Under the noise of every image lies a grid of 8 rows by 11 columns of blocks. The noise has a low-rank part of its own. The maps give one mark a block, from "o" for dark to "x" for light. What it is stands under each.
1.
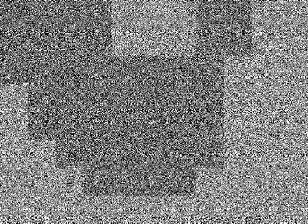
ooooxxxooxx
ooooxxxooxx
ooooooooxxx
xoooooooxxx
xoooooooxxx
xxooooooxxx
xxxooooxxxx
xxxxxxxxxxx
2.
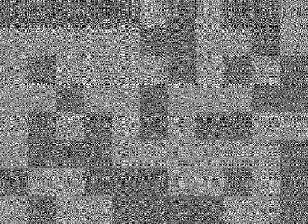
oooooxoxoox
xxxxxooxxox
xoxxxxoxoxo
xxoxxoxxxoo
xoxoxoxooxx
xoooxxxxxxo
oxxoooxxoxo
xoxxooooxxo
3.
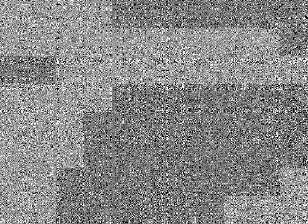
xxxxooooooo
xxxxxxxxxxo
ooxxxxxxxxx
xxxxooooooo
xxxoooooooo
xxxoooooooo
xxoooooooox
xxooooooxxx
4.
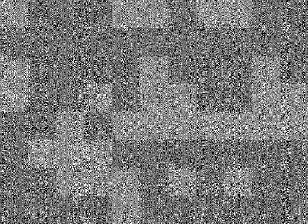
xoooxxoxxoo
ooooooooooo
xooooxoooxo
xooxoxxooxx
ooxoxxxxxxx
oxxxooooooo
ooxxxoxoxoo
ooooxoooooo
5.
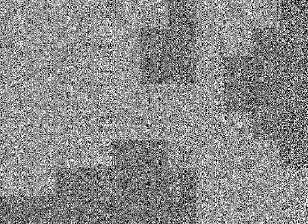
xxxxxxoxxxo
xxxxxooxxoo
xxxxxooxooo
xxxxxxxxooo
xxxxxxxxxoo
xxxxooxxxxo
xxoooooxxxx
oooooooxxxx
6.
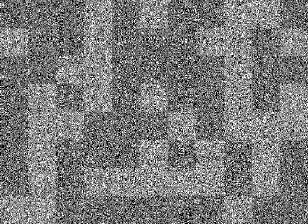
oooxoxooxxo
xooxoooxxox
ooxxooooxoo
oxoxoxooxox
oxxoooxoxxx
oxoooxoxoxo
oxoxxxxxoxo
xxooooooxoo
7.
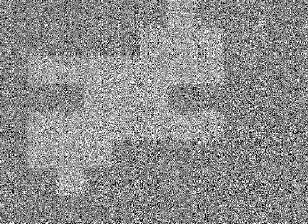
ooooooxoooo
oooooxxxooo
oxxxxxxxooo
oooxxxooooo
oxxxxxxxooo
oxxxooooooo
ooxoooooooo
ooooooooooo
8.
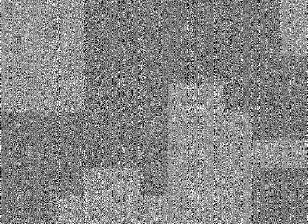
xxxooooooox
xxxooooooox
xxxoooooooo
xxxoooxxooo
ooooooxxxoo
ooooooxxxxx
oooxxoxxxoo
ooxxxxxxxoo
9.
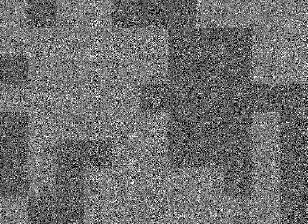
xoxxoooxxxx
xxxxxxoooxx
oxxxxxoooxx
xxxxxoooooo
oxxxxxoooxo
oxooxxoooxo
oxoxxxxxoxo
xooxxxxxxxo
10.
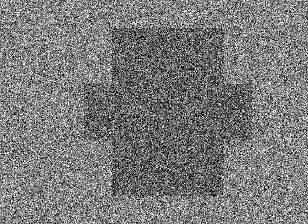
xxxxxxxxxxx
xxxxooooxxx
xxxxooooxxx
xxxooooooxx
xxxooooooxx
xxxxooooxxx
xxxxooooxxx
xxxxxxxxxxx
